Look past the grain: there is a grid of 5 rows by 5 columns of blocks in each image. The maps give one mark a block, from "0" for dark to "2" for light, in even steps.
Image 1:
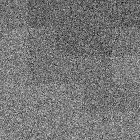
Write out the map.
1 0 0 0 0
2 1 0 0 1
2 1 1 1 2
2 2 2 1 1
2 2 2 2 2
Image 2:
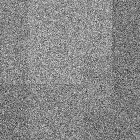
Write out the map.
1 2 2 2 0
1 2 2 2 0
1 2 2 1 0
0 1 1 1 0
0 1 1 0 0
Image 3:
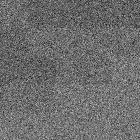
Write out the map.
1 0 0 0 0
0 1 1 1 1
0 0 1 1 2
1 1 2 2 2
2 2 2 2 2
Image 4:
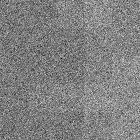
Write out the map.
0 0 1 2 1
0 0 0 1 1
0 0 0 1 2
0 1 1 2 2
0 0 0 1 2
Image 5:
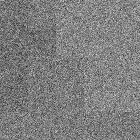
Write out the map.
0 1 2 2 2
0 0 2 2 2
0 1 1 2 2
0 1 1 2 2
1 1 1 1 1
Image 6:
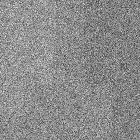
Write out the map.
2 2 1 0 0
2 2 1 0 0
2 2 1 0 0
2 1 1 1 0
1 1 1 1 0
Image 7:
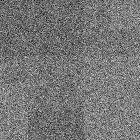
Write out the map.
0 0 0 1 2
0 0 0 1 1
1 1 1 2 2
2 1 1 2 2
2 0 0 2 2
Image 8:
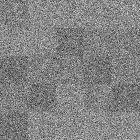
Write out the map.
1 2 2 2 2
2 2 0 1 1
0 1 1 0 1
1 0 2 1 0
0 2 2 2 2
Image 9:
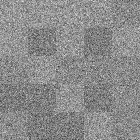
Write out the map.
2 2 2 2 1
2 0 2 0 2
1 2 1 1 1
0 0 2 0 1
1 0 0 2 1
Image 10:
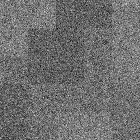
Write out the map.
2 2 0 0 2
2 0 0 1 2
1 0 0 1 2
0 1 1 1 1
0 1 2 2 1
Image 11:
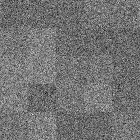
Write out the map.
0 0 0 1 1
1 2 0 0 0
2 2 1 1 0
2 0 1 2 0
1 2 0 0 1
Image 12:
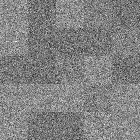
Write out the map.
2 0 2 1 0
2 0 0 0 1
0 0 1 2 0
2 2 2 1 2
2 0 0 2 2
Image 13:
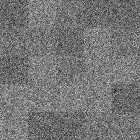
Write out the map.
0 2 1 0 0
1 1 0 2 1
0 2 1 2 2
2 2 2 2 0
2 0 0 1 1
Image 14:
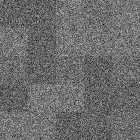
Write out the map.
0 0 2 1 2
2 0 2 2 2
1 0 1 0 1
0 2 2 0 0
2 2 0 0 1
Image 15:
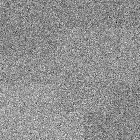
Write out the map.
0 0 0 0 0
0 0 1 1 1
1 1 1 1 1
2 2 1 1 0
2 2 2 0 0
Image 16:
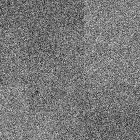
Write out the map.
0 0 0 2 2
1 0 1 2 2
1 1 1 2 2
2 1 1 1 1
2 2 1 0 0
